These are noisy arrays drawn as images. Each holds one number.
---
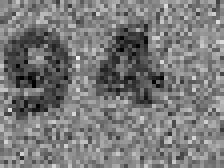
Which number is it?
94
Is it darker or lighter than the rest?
darker
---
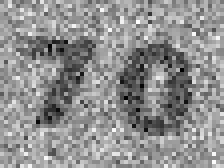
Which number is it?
70
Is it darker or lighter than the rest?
darker
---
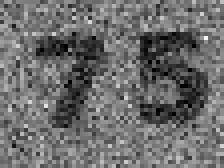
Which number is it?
75
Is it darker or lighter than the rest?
darker
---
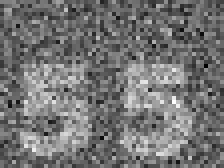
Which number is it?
55
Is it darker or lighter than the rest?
lighter
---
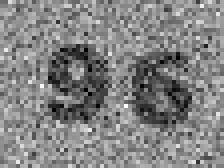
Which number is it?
96
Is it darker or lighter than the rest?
darker
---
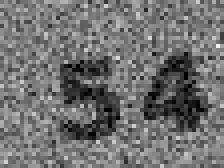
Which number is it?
54
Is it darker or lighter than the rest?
darker
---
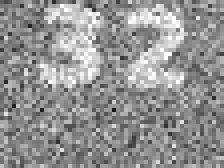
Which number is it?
32
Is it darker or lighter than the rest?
lighter
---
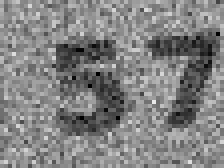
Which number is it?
57
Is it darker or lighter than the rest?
darker
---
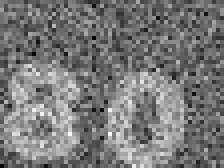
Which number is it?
80
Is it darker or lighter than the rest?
lighter
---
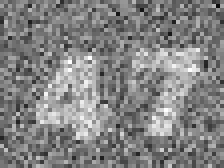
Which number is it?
47
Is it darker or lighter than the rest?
lighter
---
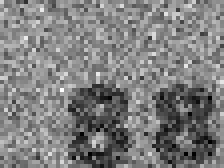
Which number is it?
88
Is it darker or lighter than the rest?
darker
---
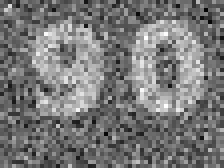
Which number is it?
90
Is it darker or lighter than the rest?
lighter
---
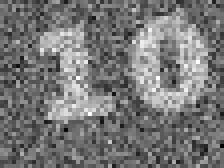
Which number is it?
10
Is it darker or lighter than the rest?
lighter
